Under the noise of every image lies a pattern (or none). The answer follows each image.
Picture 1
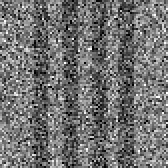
bands of columns
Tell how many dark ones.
4
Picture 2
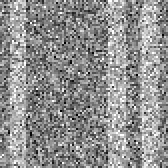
bands of columns
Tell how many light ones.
3
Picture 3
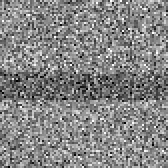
one band of rows
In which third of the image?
middle
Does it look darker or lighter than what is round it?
darker
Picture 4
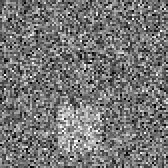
one block
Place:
bottom middle
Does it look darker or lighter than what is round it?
lighter
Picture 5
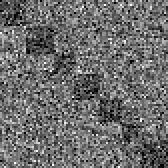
blocks along the diagonal
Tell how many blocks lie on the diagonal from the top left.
7
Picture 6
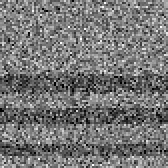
bands of rows
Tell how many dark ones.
3
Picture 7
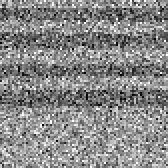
bands of rows
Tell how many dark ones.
4
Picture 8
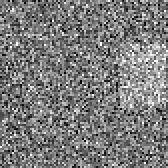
one block
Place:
middle right
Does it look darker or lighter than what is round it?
lighter
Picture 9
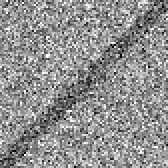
a diagonal band
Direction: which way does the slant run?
bottom left to top right
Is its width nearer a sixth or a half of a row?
a sixth
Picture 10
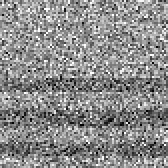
bands of rows
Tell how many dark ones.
3
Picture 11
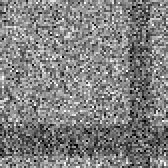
bands of rows crossing bands of columns
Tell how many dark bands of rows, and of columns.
1 and 1
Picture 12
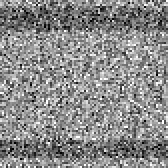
bands of rows
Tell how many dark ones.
2
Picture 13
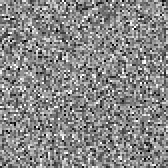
only noise
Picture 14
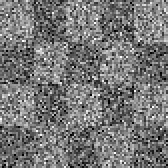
a checkerboard
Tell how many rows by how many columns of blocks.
4 by 5
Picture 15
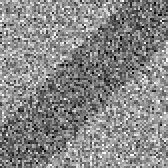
a diagonal band
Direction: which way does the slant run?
bottom left to top right
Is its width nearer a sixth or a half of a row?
a half
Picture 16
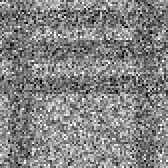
bands of rows crossing bands of columns
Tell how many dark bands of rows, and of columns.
3 and 2
